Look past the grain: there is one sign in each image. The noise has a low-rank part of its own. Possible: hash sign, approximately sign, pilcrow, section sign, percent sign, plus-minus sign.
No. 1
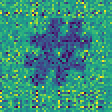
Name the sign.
hash sign
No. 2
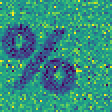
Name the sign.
percent sign
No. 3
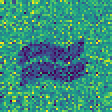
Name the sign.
approximately sign
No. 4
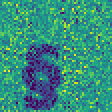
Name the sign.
section sign
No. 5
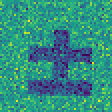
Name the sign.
plus-minus sign
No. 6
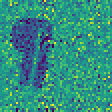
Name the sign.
pilcrow
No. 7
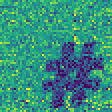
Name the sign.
hash sign
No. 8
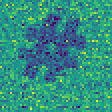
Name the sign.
hash sign
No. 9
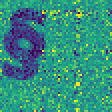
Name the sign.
section sign
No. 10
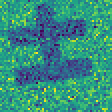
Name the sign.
plus-minus sign
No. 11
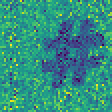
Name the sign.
hash sign
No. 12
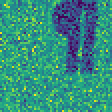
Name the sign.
pilcrow
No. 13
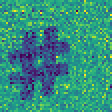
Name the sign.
hash sign
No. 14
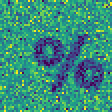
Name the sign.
percent sign
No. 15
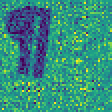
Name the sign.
pilcrow
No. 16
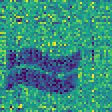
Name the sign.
approximately sign
